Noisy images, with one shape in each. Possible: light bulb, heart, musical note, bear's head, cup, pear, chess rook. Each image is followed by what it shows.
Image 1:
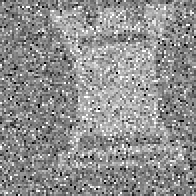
chess rook
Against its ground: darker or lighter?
lighter
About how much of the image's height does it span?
nearly all
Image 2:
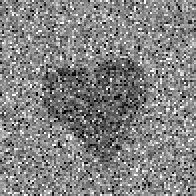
heart
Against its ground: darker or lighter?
darker
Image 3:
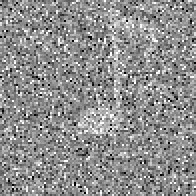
musical note
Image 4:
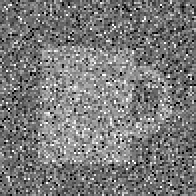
cup
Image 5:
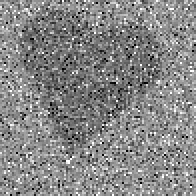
heart
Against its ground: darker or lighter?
darker
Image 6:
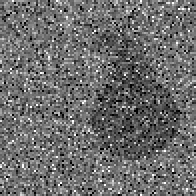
pear
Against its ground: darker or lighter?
darker
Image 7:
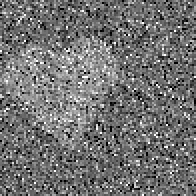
heart
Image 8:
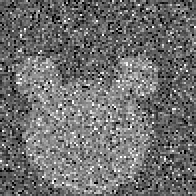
bear's head
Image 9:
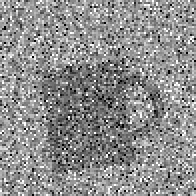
cup
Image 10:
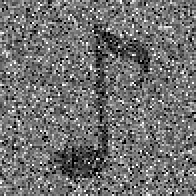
musical note
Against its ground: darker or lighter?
darker
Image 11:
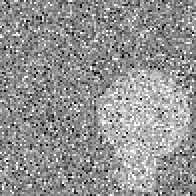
light bulb
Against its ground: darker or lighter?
lighter
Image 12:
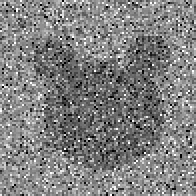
bear's head
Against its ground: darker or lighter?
darker
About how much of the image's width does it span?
two thirds
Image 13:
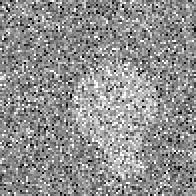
light bulb
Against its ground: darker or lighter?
lighter
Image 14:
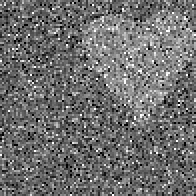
heart
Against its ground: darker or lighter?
lighter
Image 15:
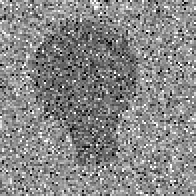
light bulb
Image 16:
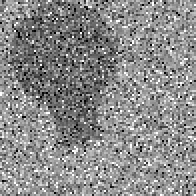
light bulb
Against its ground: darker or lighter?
darker
